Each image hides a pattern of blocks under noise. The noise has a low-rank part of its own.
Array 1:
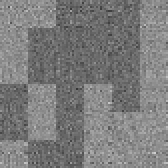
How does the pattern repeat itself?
no symmetry
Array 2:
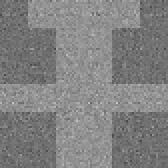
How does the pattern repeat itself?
left and right mirror each other
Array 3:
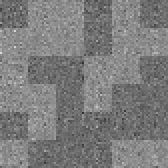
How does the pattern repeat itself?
no symmetry
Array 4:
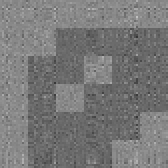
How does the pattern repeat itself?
mirrored about the diagonal from the top left
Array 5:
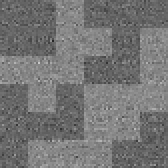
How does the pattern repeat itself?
mirrored about the diagonal from the top left
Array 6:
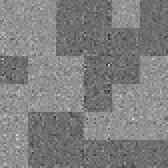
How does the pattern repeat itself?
no symmetry
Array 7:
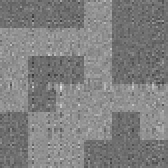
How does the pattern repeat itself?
no symmetry
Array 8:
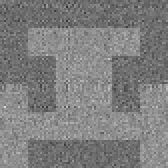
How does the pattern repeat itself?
left and right mirror each other
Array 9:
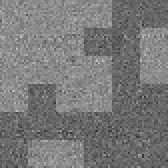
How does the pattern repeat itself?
mirrored about the diagonal from the top left
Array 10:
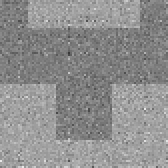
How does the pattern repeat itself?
left and right mirror each other
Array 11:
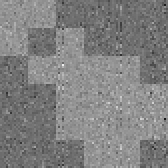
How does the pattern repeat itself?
mirrored about the diagonal from the top left
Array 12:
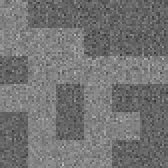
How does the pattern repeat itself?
no symmetry
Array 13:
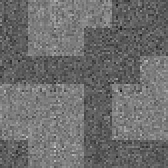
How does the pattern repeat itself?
mirrored about the diagonal from the bottom left
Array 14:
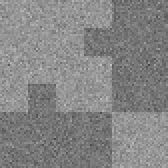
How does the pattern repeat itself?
mirrored about the diagonal from the top left
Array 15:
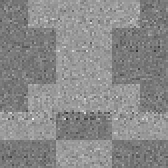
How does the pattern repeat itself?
left and right mirror each other
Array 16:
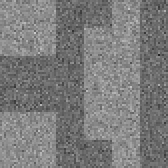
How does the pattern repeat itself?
top and bottom mirror each other
